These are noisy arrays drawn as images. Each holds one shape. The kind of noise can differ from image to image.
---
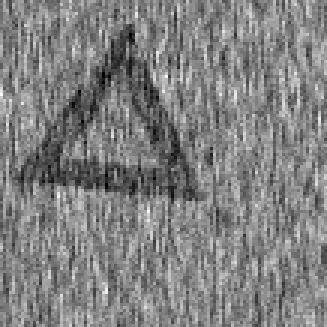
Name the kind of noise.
streaked along the columns
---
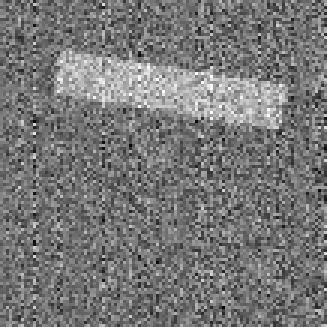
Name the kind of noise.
columns of uneven size
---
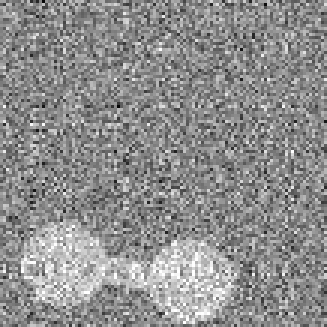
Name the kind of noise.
low rank plus noise
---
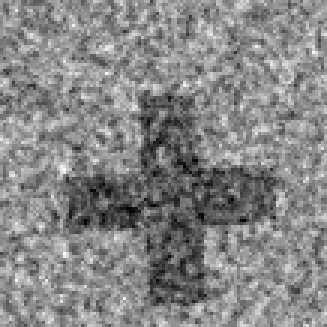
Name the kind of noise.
blotchy
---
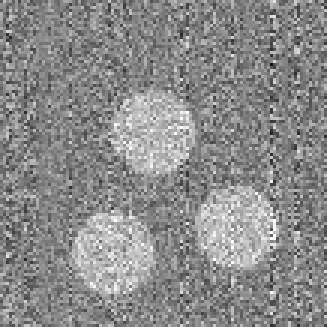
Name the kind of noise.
columns of uneven size
